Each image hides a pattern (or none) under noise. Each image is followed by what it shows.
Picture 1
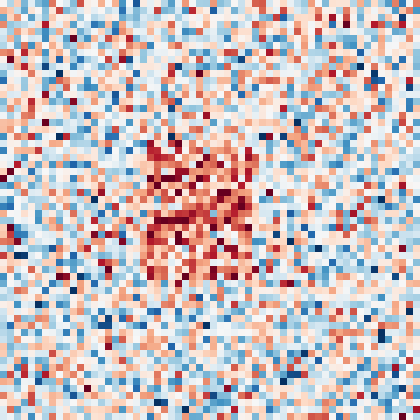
one block
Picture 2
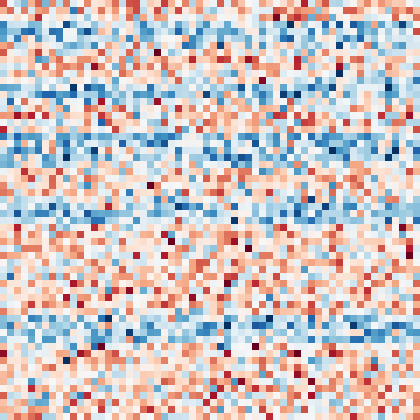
bands of rows
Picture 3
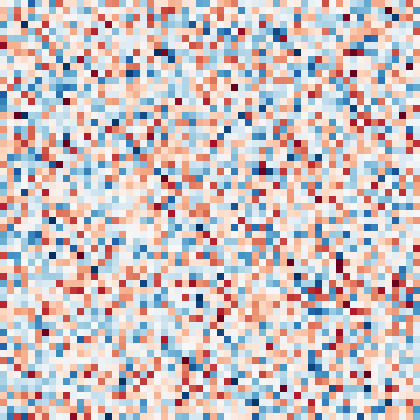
only noise
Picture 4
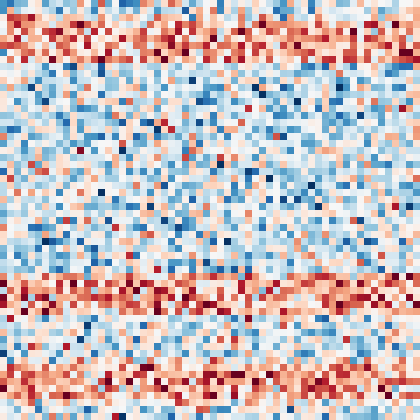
bands of rows
